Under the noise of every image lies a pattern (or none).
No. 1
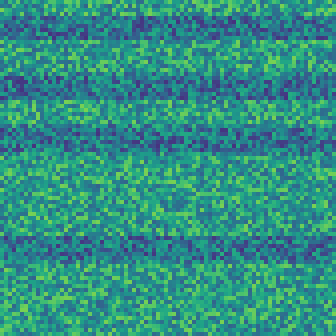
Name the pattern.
bands of rows
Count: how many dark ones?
4
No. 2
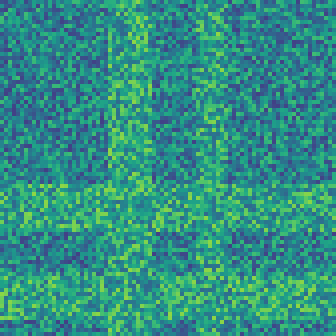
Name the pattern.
bands of rows crossing bands of columns
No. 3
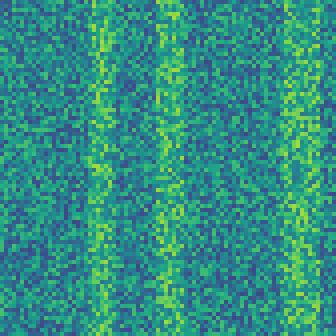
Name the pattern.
bands of columns
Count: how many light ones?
3
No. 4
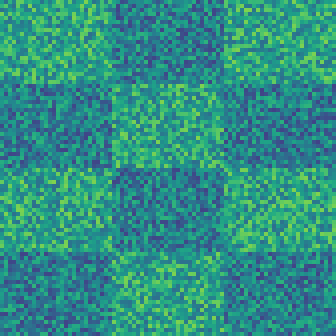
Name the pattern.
a checkerboard
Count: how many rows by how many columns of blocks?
4 by 3
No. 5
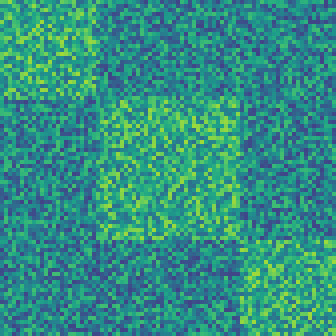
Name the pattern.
blocks along the diagonal
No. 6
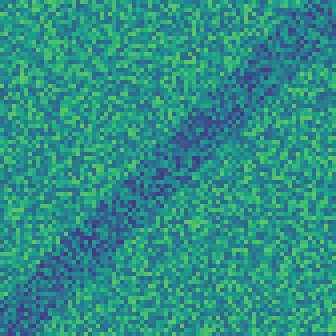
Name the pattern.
a diagonal band
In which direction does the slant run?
bottom left to top right
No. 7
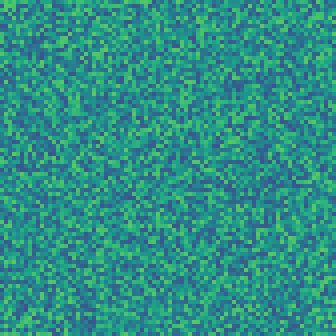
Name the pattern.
only noise
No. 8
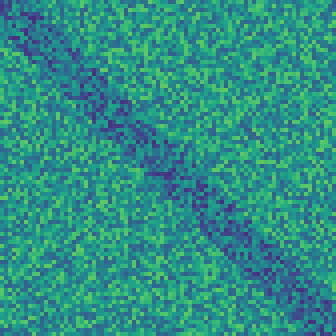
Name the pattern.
a diagonal band
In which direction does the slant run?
top left to bottom right
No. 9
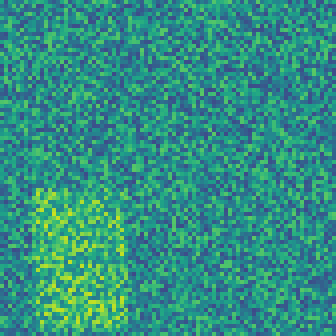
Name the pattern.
one block
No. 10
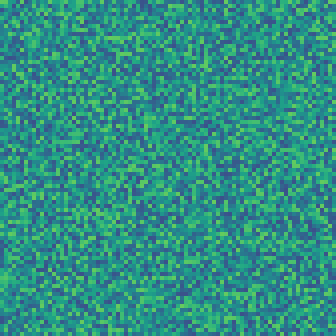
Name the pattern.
only noise
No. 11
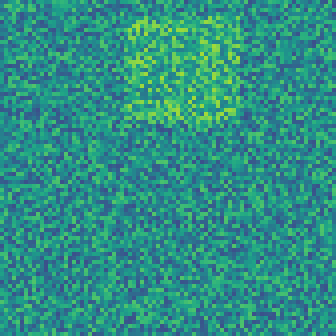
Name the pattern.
one block
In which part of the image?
top middle
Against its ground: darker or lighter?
lighter
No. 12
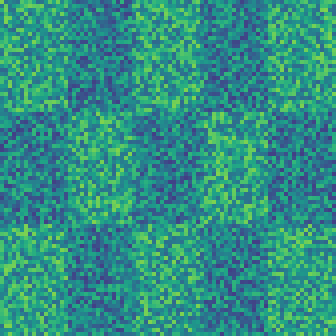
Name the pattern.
a checkerboard
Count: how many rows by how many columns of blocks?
3 by 5
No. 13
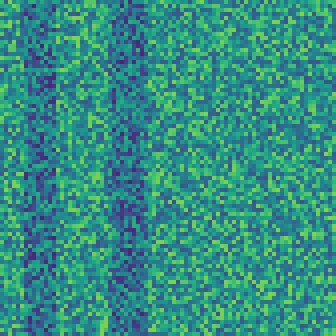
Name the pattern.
bands of columns
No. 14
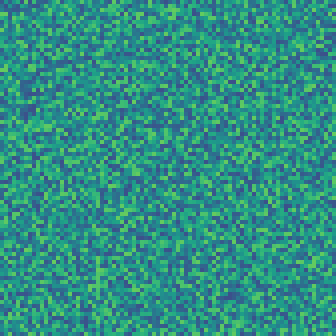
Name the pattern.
only noise
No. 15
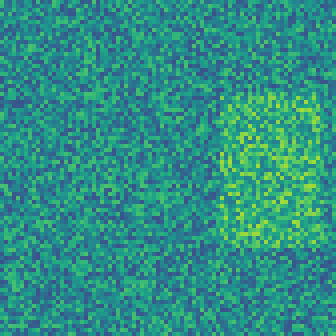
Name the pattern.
one block
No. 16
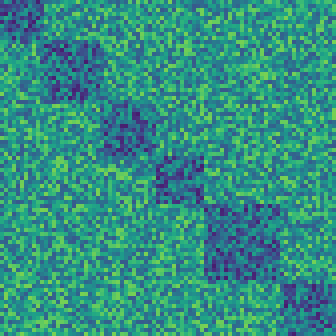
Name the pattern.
blocks along the diagonal
